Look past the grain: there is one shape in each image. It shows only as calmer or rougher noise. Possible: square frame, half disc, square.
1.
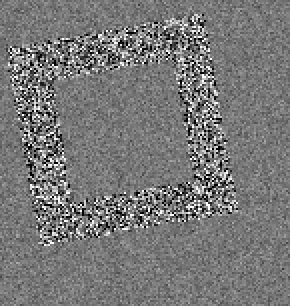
square frame
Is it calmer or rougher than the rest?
rougher
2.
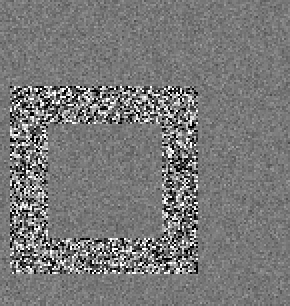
square frame
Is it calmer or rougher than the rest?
rougher
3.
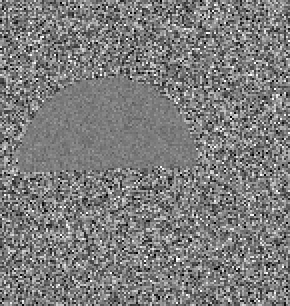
half disc
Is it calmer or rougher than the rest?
calmer
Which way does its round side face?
up
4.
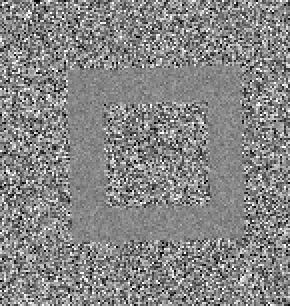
square frame
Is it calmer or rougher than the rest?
calmer
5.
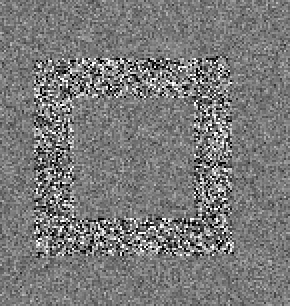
square frame
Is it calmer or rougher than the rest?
rougher
